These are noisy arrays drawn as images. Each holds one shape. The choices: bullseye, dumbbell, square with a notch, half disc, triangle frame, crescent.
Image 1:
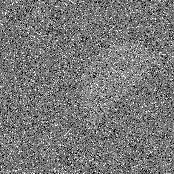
half disc
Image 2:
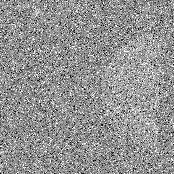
half disc
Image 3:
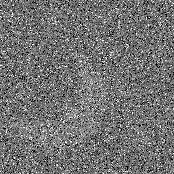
crescent
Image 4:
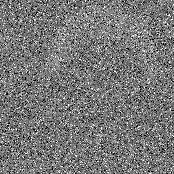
crescent
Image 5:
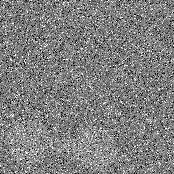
dumbbell
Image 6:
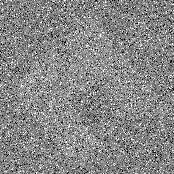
square with a notch
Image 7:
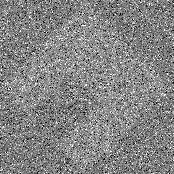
square with a notch
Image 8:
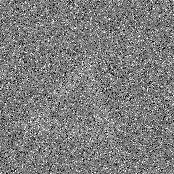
triangle frame
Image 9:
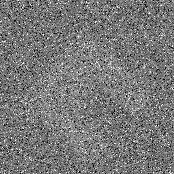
square with a notch
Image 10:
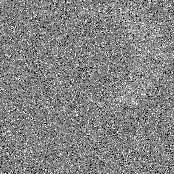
crescent
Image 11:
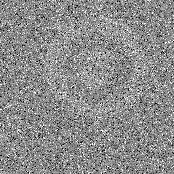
bullseye
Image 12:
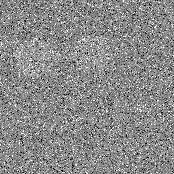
dumbbell
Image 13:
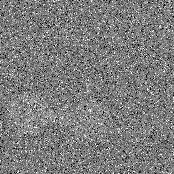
dumbbell
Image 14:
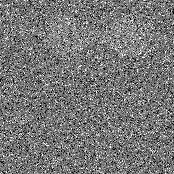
dumbbell
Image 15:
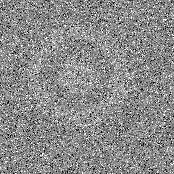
bullseye
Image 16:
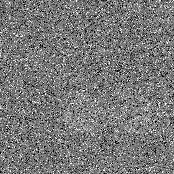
dumbbell
